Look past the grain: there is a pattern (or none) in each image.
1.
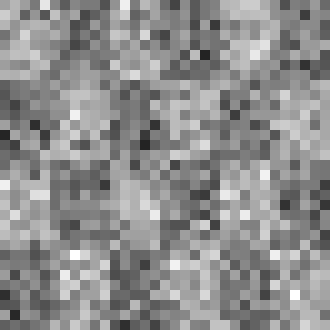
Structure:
a checkerboard
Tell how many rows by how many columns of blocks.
4 by 6
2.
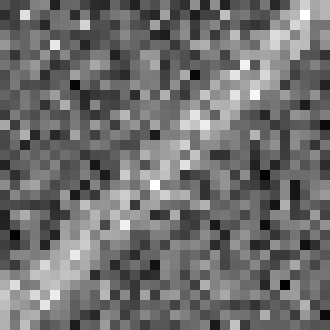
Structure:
a diagonal band
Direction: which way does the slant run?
bottom left to top right
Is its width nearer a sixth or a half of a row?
a sixth
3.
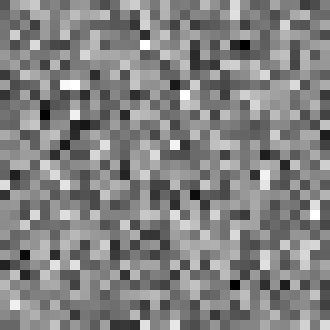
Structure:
only noise
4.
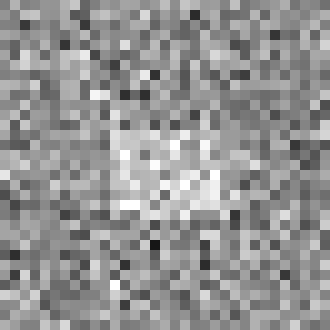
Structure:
one block
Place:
centre
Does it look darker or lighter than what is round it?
lighter
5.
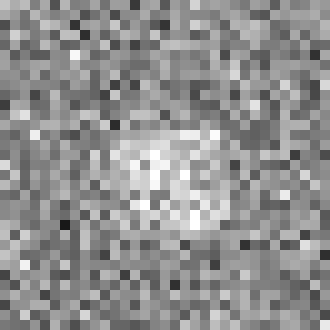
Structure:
one block
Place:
centre
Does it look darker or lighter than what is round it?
lighter
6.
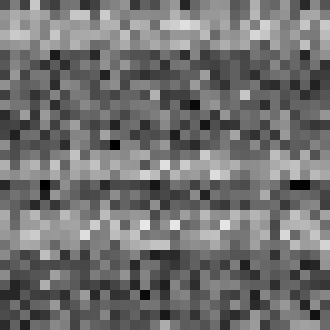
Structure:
bands of rows
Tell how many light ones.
3
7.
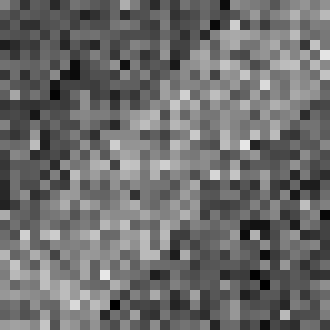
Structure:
a diagonal band
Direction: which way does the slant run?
bottom left to top right
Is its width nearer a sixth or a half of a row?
a half
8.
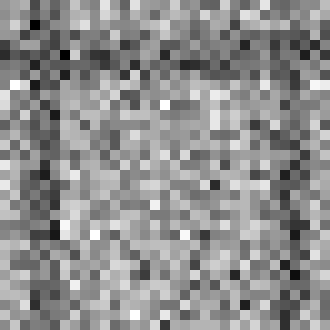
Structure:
bands of rows crossing bands of columns
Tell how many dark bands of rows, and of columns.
1 and 2
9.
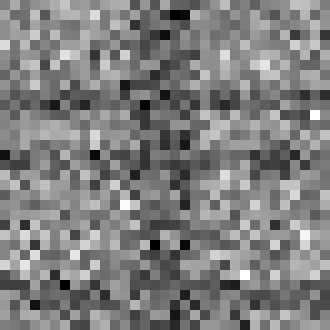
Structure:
bands of rows crossing bands of columns
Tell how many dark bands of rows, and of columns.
3 and 1
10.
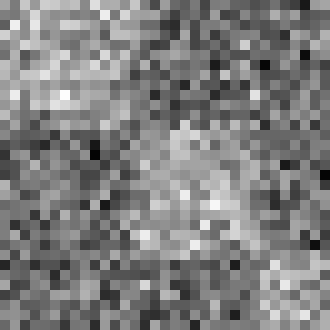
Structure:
blocks along the diagonal
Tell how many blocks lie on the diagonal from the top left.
3
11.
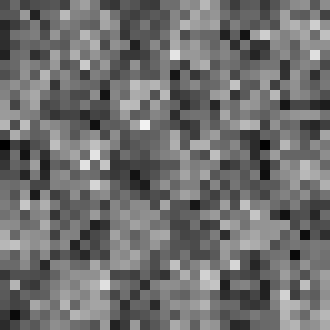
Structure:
a checkerboard
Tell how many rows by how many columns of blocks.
5 by 6
